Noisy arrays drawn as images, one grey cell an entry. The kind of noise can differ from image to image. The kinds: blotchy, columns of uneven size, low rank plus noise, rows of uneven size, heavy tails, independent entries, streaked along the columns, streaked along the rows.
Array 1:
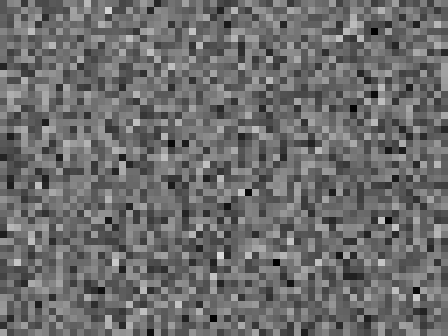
independent entries
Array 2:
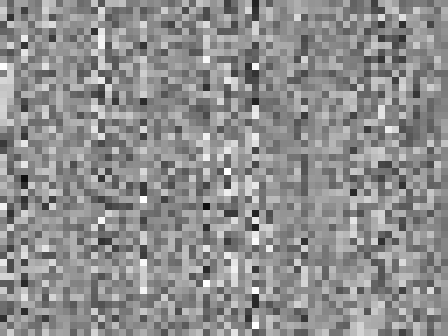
columns of uneven size
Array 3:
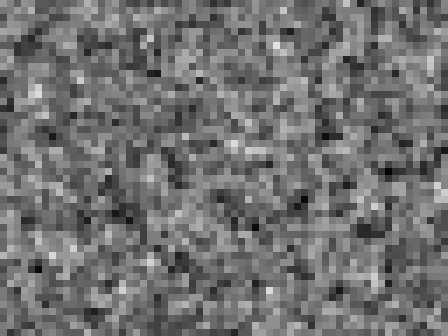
blotchy
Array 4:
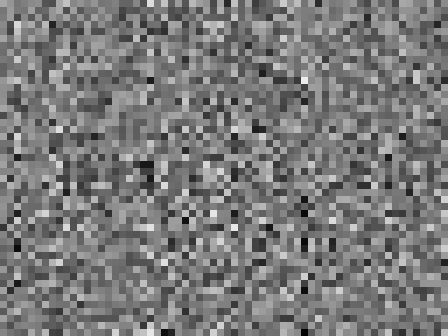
low rank plus noise
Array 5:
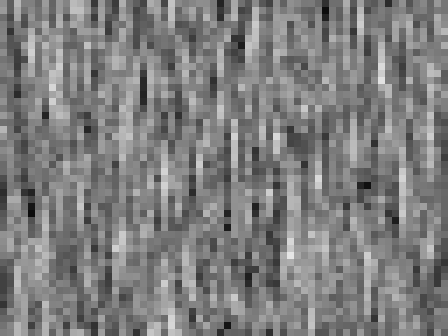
streaked along the columns
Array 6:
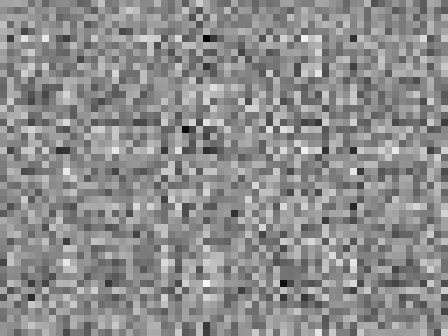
low rank plus noise
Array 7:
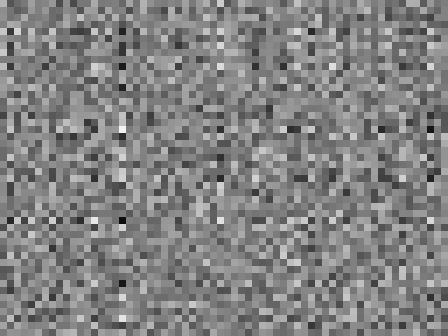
low rank plus noise
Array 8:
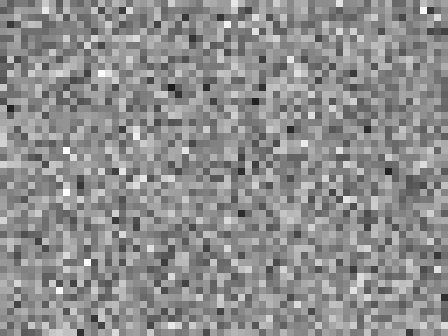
independent entries
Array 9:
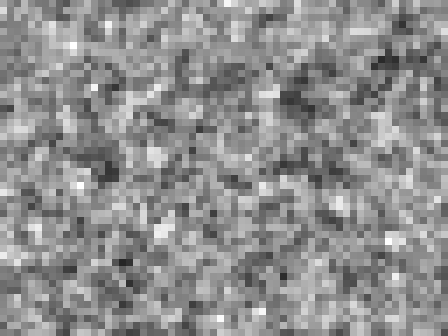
blotchy
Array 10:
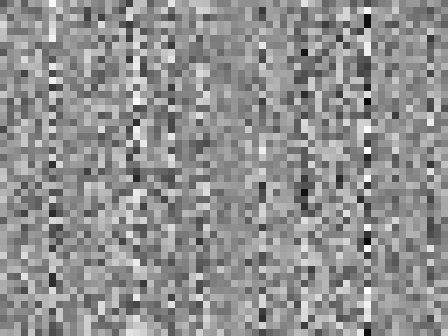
columns of uneven size
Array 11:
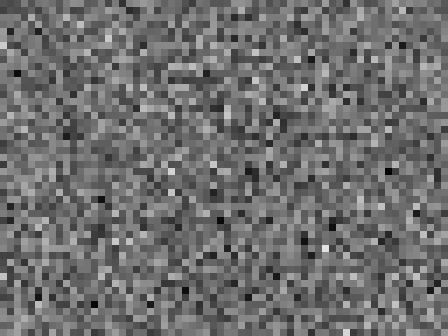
independent entries
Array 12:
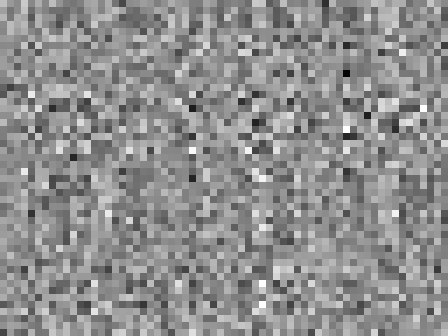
low rank plus noise
